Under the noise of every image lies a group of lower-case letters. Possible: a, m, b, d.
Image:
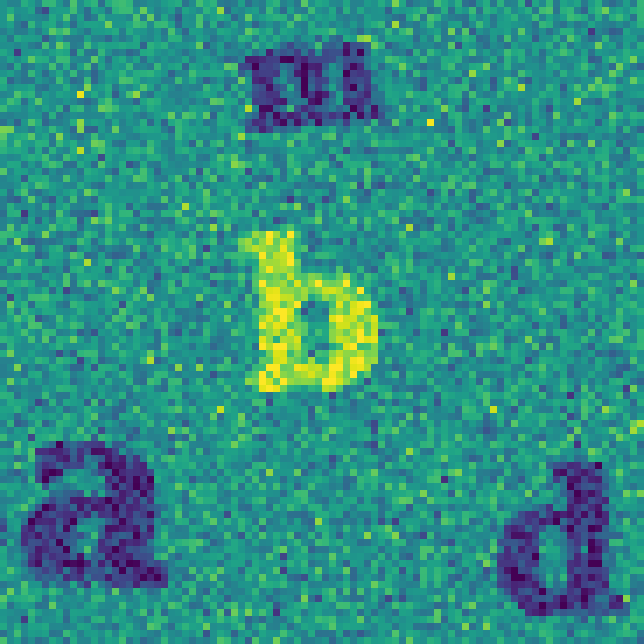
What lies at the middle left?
nothing
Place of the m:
top middle
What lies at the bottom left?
a
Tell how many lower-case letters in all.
4
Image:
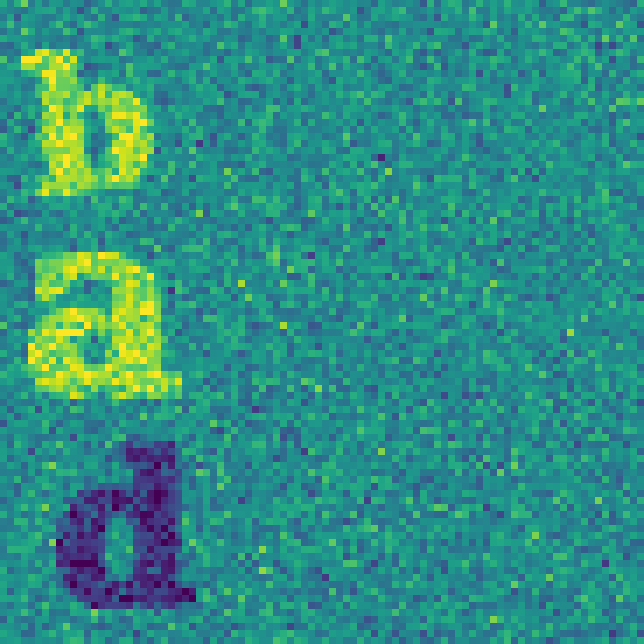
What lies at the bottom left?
d
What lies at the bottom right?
nothing
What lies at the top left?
b
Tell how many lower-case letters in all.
3
